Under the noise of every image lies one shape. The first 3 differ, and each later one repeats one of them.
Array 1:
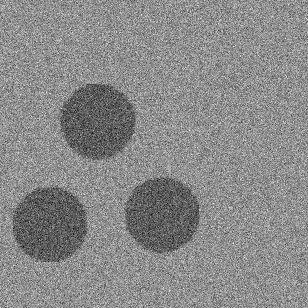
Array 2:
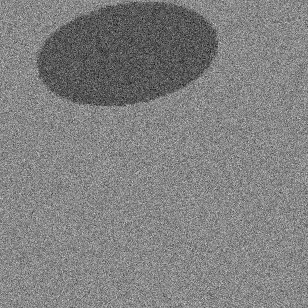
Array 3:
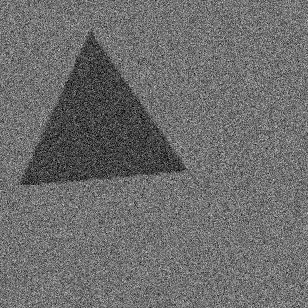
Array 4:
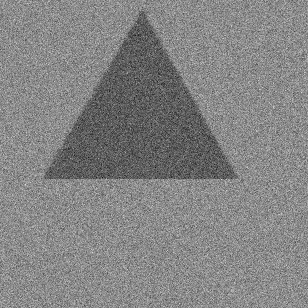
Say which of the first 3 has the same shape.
3
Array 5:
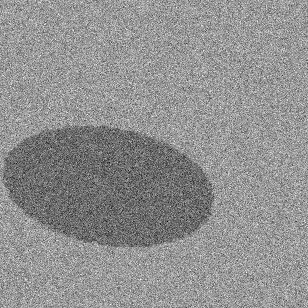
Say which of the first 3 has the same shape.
2
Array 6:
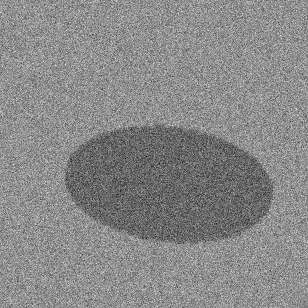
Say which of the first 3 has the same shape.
2
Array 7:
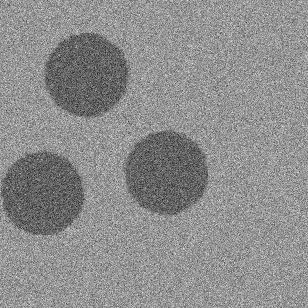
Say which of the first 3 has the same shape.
1
